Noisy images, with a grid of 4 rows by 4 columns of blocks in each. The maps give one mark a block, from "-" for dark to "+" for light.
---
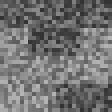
- - - -
+ - - +
+ + + +
+ + - -
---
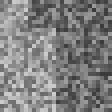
+ - - -
+ + - -
+ + - -
+ + - -
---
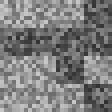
+ + + -
- - - -
+ + - +
+ + + -
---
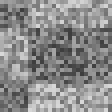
- + + +
+ - - -
+ - - -
- + + +
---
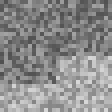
- - - -
- - - -
- - + +
+ + + +
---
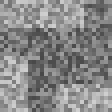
+ + + -
- - - -
+ - - -
+ - + +
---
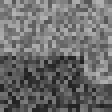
+ + + +
+ + + +
- - - +
- - - -
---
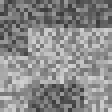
- - - -
- + + +
+ + + +
+ - - +
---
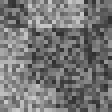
- + + -
+ - - -
+ - - -
+ + - -
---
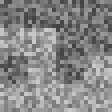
- - - -
+ + - -
- + - +
+ + + +
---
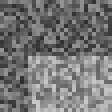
- - - -
- - - -
- + + +
- + + +
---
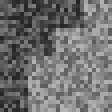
- - - +
- - + +
- + + +
- + + +
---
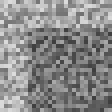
+ + + +
+ - - -
+ - - -
+ - - -
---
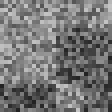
+ + + +
+ + - -
+ + - -
- - + -
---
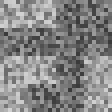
+ + - -
- - - -
+ + - +
+ - - +
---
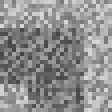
+ + + +
- - - +
- - - +
+ - - +
